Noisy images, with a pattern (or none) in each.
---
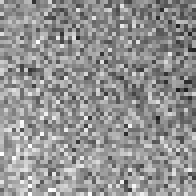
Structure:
a smooth slope
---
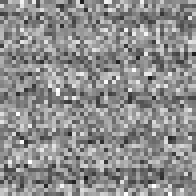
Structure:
horizontal stripes
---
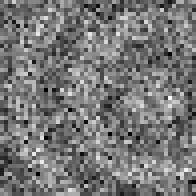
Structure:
rings round one point
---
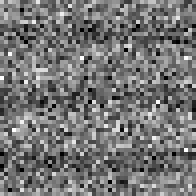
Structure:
horizontal stripes
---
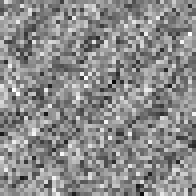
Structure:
diagonal stripes
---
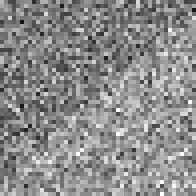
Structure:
a sharp edge
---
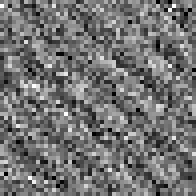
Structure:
diagonal stripes
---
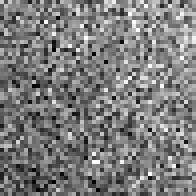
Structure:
a smooth slope
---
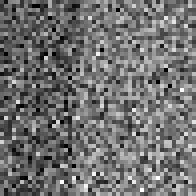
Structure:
a sharp edge
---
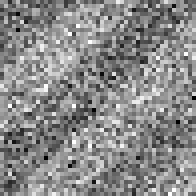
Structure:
diagonal stripes
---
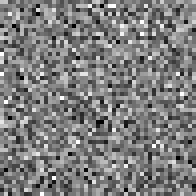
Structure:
only noise
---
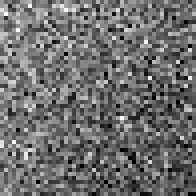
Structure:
a smooth slope
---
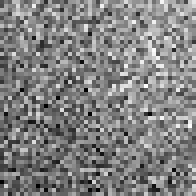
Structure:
a smooth slope
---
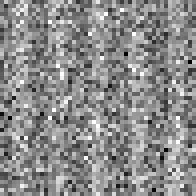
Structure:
vertical stripes
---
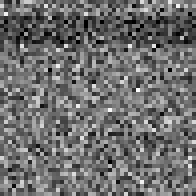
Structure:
one horizontal stripe
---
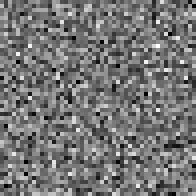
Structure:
only noise
